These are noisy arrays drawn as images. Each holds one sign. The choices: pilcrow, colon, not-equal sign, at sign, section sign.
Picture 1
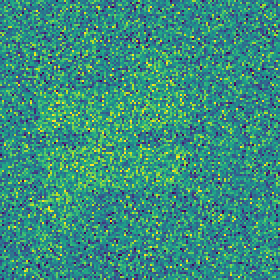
not-equal sign
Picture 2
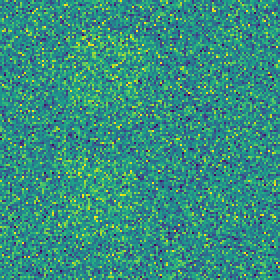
colon
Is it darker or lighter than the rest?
lighter
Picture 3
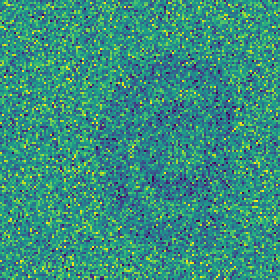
at sign
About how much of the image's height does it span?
two thirds
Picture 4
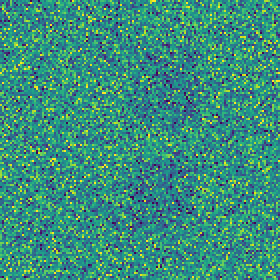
colon
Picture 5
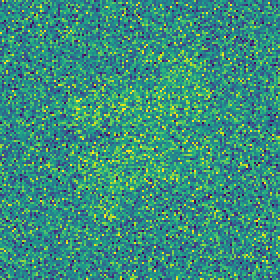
not-equal sign
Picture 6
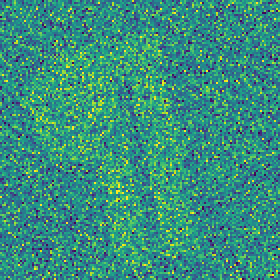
pilcrow
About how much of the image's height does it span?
nearly all
